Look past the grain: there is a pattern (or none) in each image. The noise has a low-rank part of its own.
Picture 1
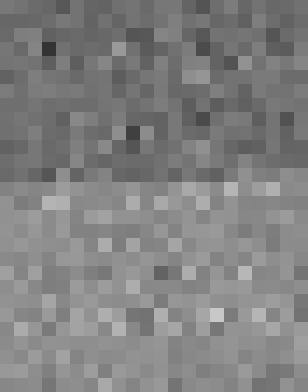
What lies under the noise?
a sharp edge
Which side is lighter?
bottom
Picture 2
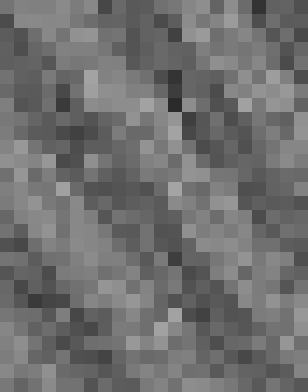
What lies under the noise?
diagonal stripes
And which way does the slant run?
top left to bottom right
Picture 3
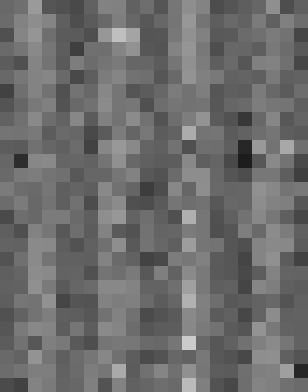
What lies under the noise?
vertical stripes
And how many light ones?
4
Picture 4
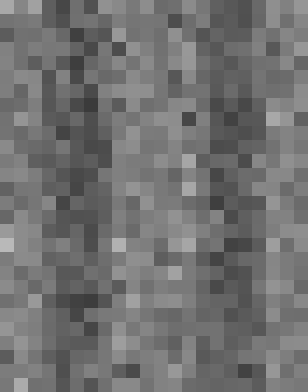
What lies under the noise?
vertical stripes
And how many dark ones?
2
